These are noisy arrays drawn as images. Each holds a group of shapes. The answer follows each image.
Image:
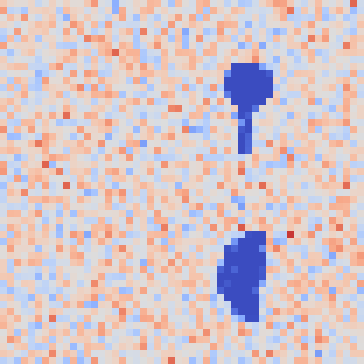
top right: lollipop; bottom right: half disc
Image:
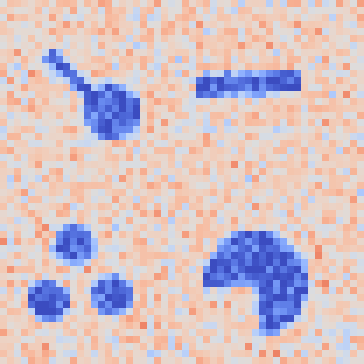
top left: lollipop; top right: bar; bottom left: three dots; bottom right: disc with a wedge cut out
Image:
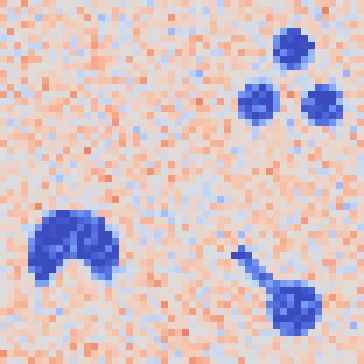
top right: three dots; bottom left: disc with a wedge cut out; bottom right: lollipop
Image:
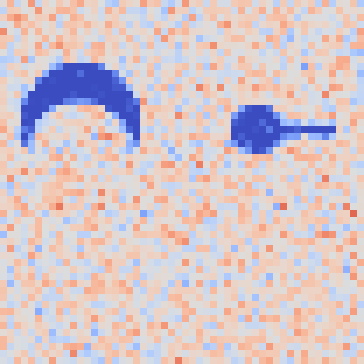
top left: crescent; top right: lollipop
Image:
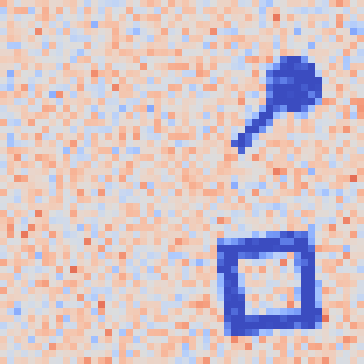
top right: lollipop; bottom right: square frame
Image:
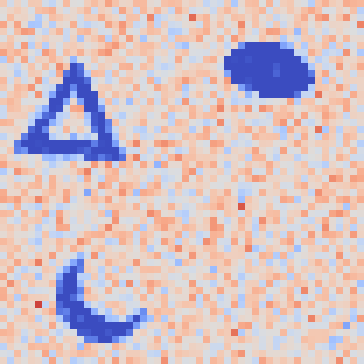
top left: triangle frame; top right: ellipse; bottom left: crescent
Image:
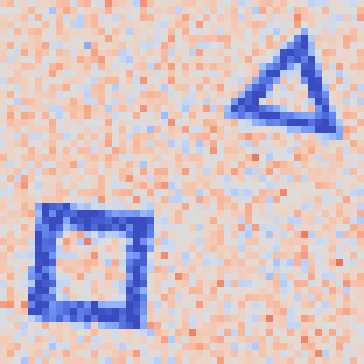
top right: triangle frame; bottom left: square frame
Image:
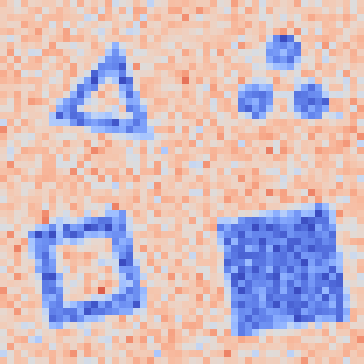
top left: triangle frame; top right: three dots; bottom left: square frame; bottom right: square
